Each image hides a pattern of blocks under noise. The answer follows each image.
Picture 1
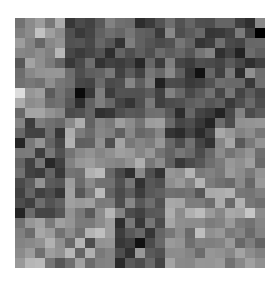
no symmetry
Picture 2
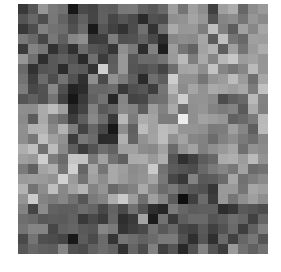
no symmetry
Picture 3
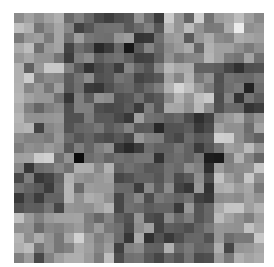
the same after a half turn
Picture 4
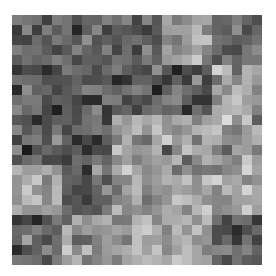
mirrored about the diagonal from the top left
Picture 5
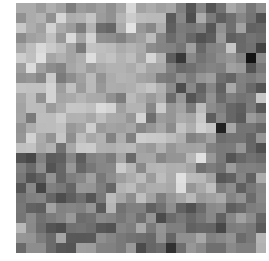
mirrored about the diagonal from the top left
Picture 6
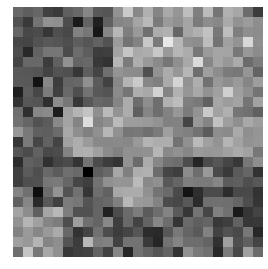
mirrored about the diagonal from the bottom left
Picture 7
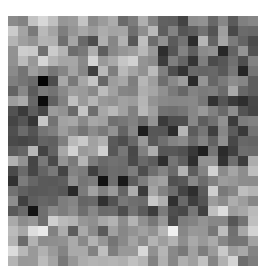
no symmetry
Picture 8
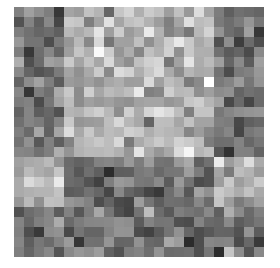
left and right mirror each other
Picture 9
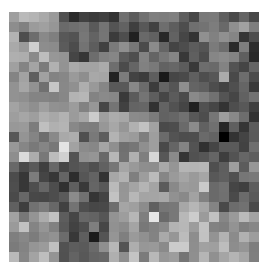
mirrored about the diagonal from the bottom left
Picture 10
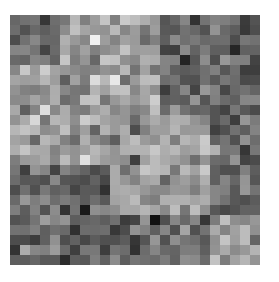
mirrored about the diagonal from the top left
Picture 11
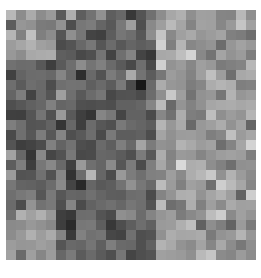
top and bottom mirror each other
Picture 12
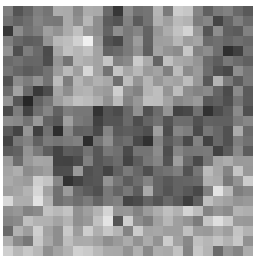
left and right mirror each other
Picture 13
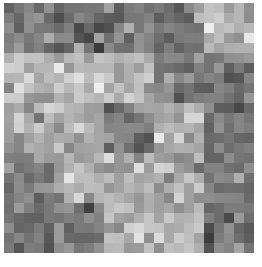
mirrored about the diagonal from the bottom left
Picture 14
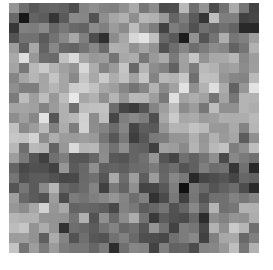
left and right mirror each other
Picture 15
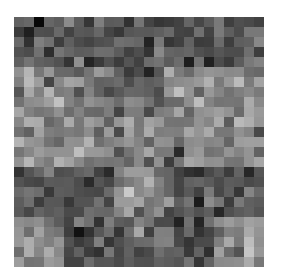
left and right mirror each other
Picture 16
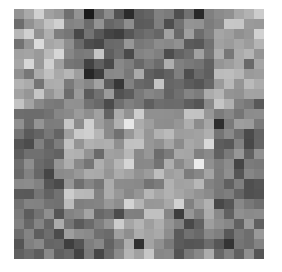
left and right mirror each other
